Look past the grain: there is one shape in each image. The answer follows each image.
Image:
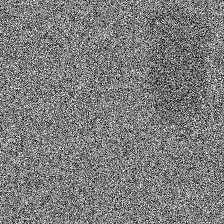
dark footprint
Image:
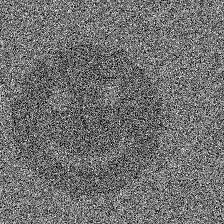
dark smiling face
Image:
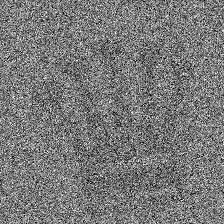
dark chess queen
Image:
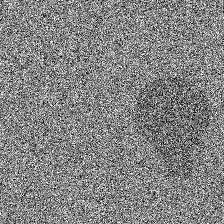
dark light bulb
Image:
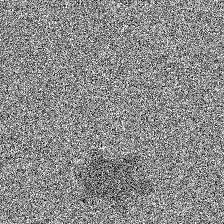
dark turtle, bottom middle
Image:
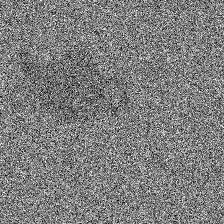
dark teapot
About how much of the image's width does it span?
half
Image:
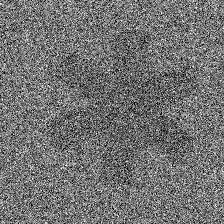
dark asterisk
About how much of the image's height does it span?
two thirds
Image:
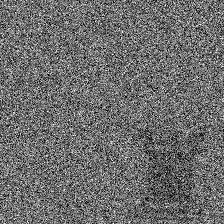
dark chess rook, bottom right
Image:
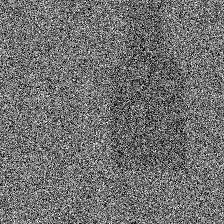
dark bottle
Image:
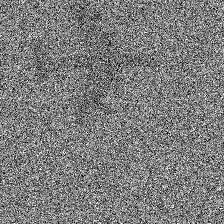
dark airplane
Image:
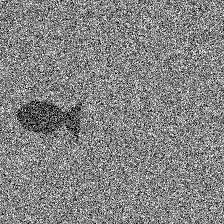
dark fish, middle left
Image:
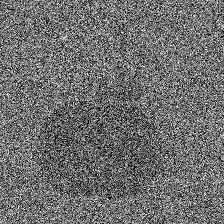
dark apple
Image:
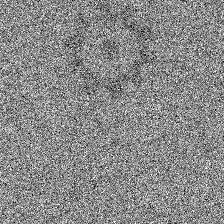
dark gear, top middle
